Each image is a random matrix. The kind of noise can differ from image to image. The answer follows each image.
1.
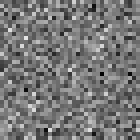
low rank plus noise
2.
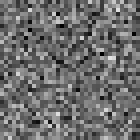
independent entries
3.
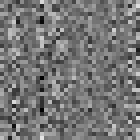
columns of uneven size
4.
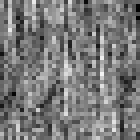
streaked along the columns
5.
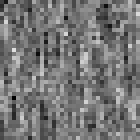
streaked along the columns
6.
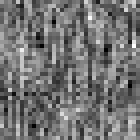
streaked along the columns
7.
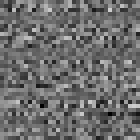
rows of uneven size
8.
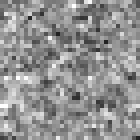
blotchy
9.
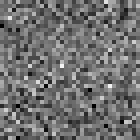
independent entries
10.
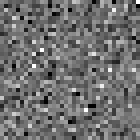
heavy tails
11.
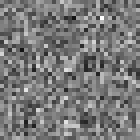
low rank plus noise
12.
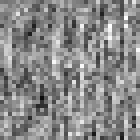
streaked along the columns
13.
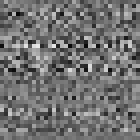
rows of uneven size
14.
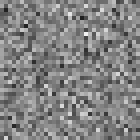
independent entries
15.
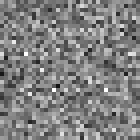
independent entries
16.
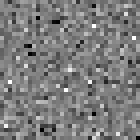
heavy tails
